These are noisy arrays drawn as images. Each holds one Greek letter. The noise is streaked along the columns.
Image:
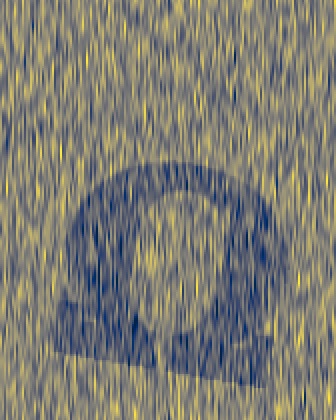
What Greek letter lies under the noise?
omega
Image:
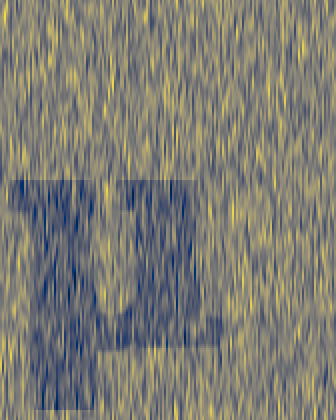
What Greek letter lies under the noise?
mu
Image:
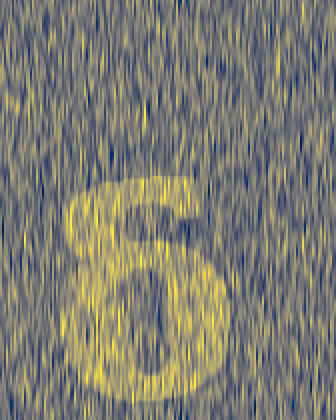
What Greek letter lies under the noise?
delta
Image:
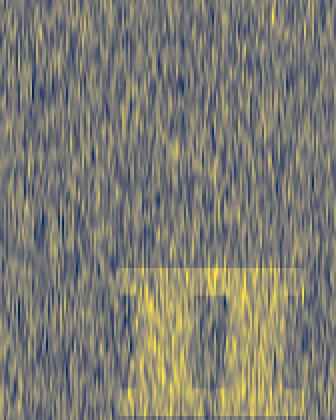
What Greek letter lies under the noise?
pi
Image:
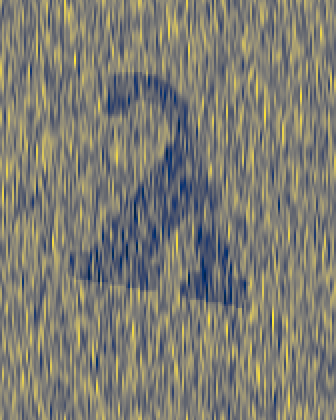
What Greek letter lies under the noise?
lambda
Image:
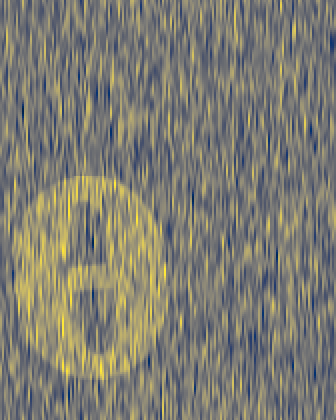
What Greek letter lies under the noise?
theta
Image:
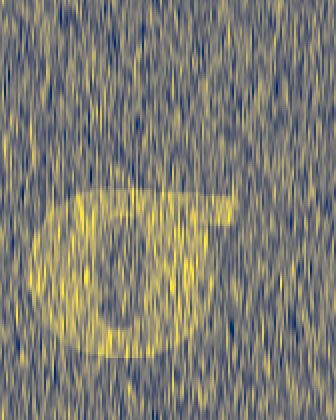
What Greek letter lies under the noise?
sigma
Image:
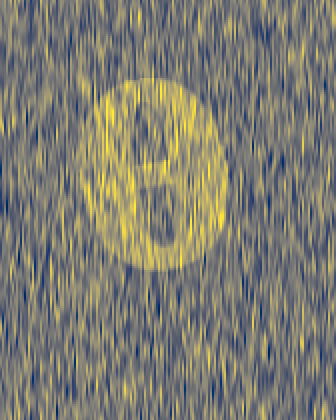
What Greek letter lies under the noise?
theta
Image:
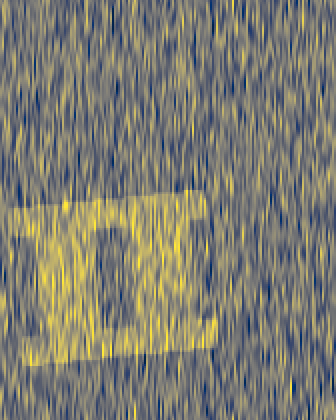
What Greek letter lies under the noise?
pi
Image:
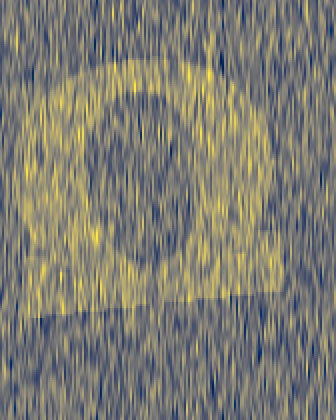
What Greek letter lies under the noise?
omega
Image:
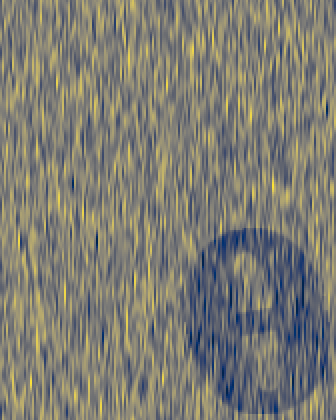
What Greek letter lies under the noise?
theta
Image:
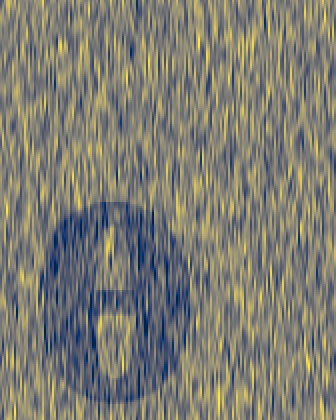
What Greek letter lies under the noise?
theta
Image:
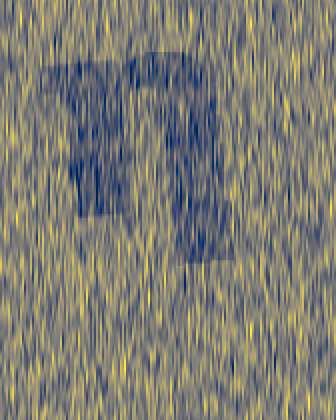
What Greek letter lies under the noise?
eta
